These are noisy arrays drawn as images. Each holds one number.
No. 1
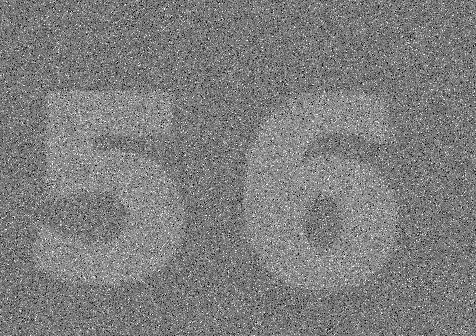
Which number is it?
56
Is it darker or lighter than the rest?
lighter
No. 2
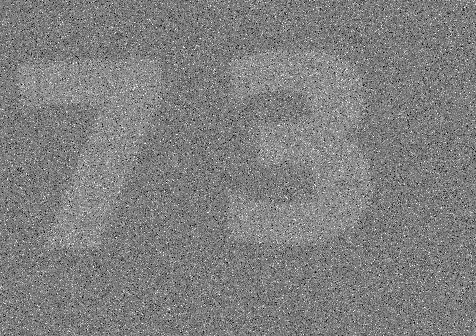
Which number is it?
73
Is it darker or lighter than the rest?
lighter
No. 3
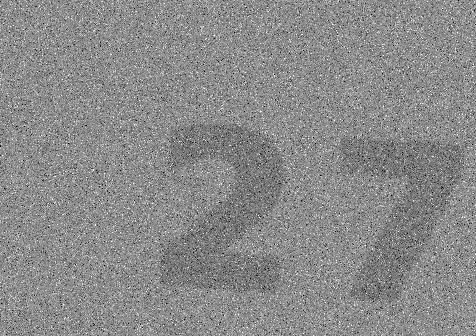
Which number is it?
27
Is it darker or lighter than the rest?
darker
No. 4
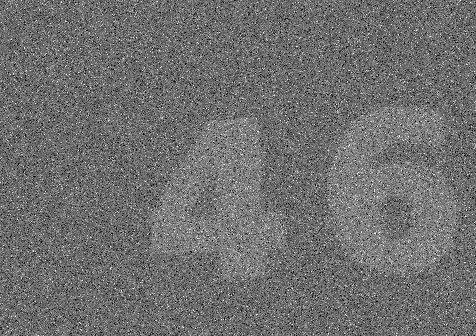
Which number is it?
46
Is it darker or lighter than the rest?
lighter
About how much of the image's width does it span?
two thirds
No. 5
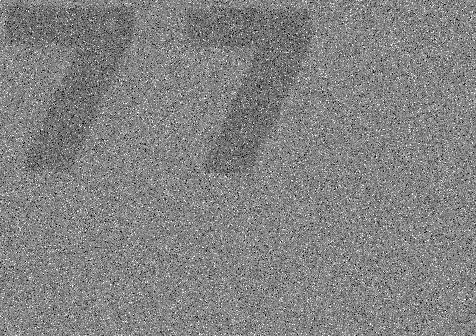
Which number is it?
77
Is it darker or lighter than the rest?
darker
